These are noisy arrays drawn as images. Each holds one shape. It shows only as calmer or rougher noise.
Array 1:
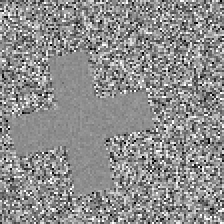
cross
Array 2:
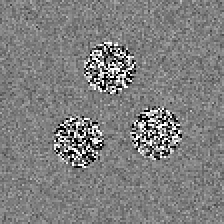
three dots
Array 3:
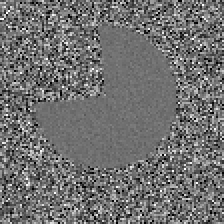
disc with a wedge cut out
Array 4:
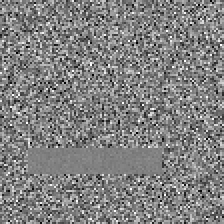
bar
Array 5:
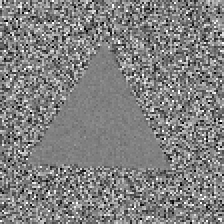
triangle
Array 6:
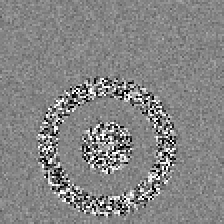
bullseye
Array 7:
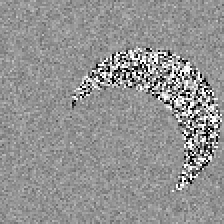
crescent
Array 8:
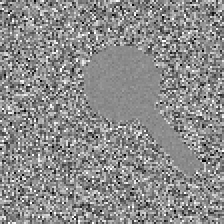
lollipop
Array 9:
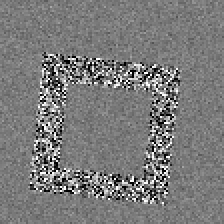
square frame
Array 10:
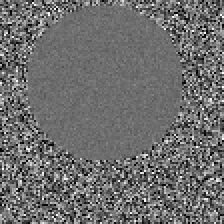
disc
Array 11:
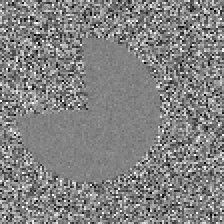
disc with a wedge cut out
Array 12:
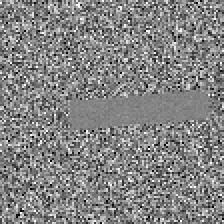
bar
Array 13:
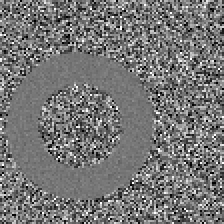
ring
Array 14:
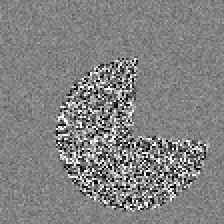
disc with a wedge cut out
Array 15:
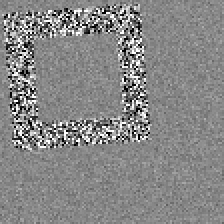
square frame
